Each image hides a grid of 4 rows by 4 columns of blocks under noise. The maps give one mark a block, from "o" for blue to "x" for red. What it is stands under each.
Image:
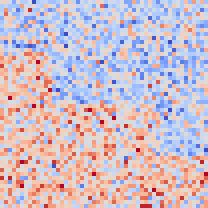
oooo
xooo
xxxo
xxxx
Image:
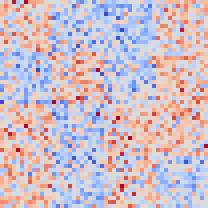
xoox
oxox
xoxx
xoxo
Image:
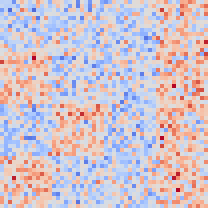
ooox
xoox
oxox
xoox
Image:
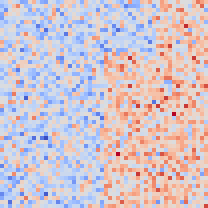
ooox
ooxx
ooxx
ooxx
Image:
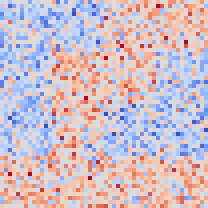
ooxx
oxxo
oxoo
xxxx
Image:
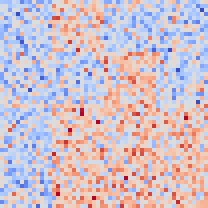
oxoo
ooxo
oxxx
oxxx
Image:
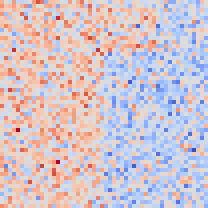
xxxo
xxoo
xxoo
xxoo
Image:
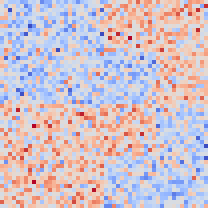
ooxx
ooox
xxxo
xxoo
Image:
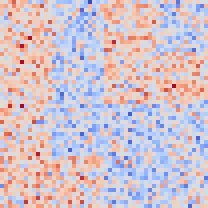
xoxo
xoxx
xooo
xxoo
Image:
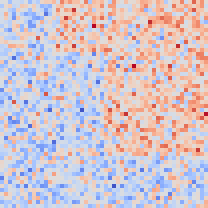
oxxx
ooxx
ooxx
oooo
